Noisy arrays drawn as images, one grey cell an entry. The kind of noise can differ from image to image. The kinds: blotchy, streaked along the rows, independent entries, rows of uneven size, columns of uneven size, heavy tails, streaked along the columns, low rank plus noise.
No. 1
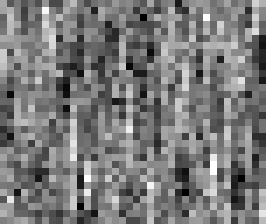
streaked along the columns
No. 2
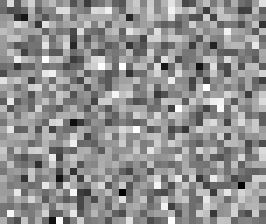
independent entries
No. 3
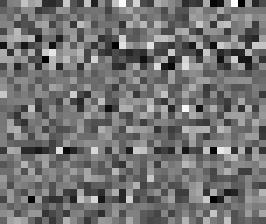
rows of uneven size
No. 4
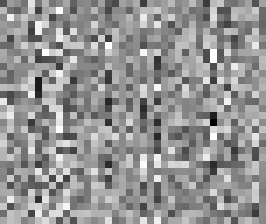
columns of uneven size
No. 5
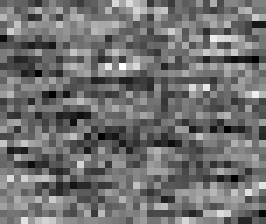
streaked along the rows
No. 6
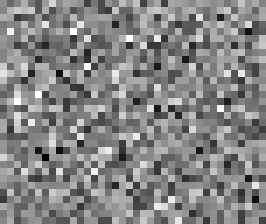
independent entries
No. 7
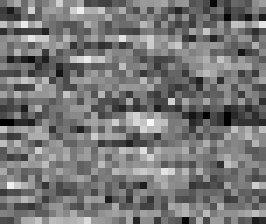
streaked along the rows
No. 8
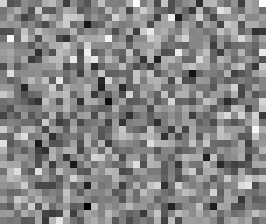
independent entries
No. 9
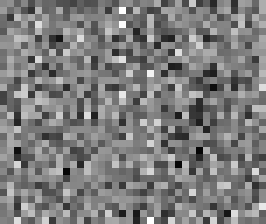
low rank plus noise
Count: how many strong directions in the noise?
five to eight
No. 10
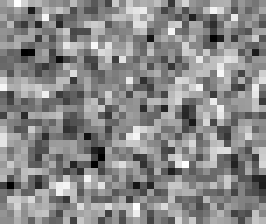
blotchy
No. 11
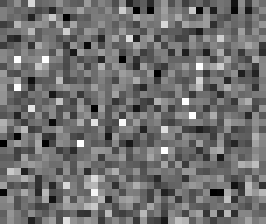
heavy tails
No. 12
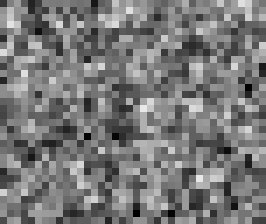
blotchy
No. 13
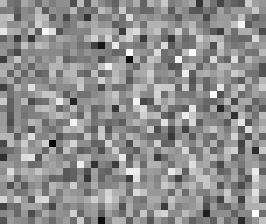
independent entries
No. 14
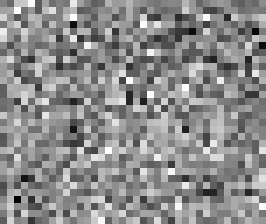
low rank plus noise
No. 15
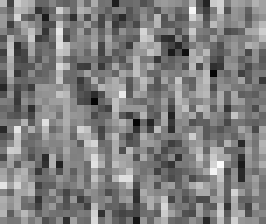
streaked along the columns
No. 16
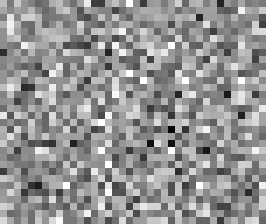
low rank plus noise
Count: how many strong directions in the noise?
one
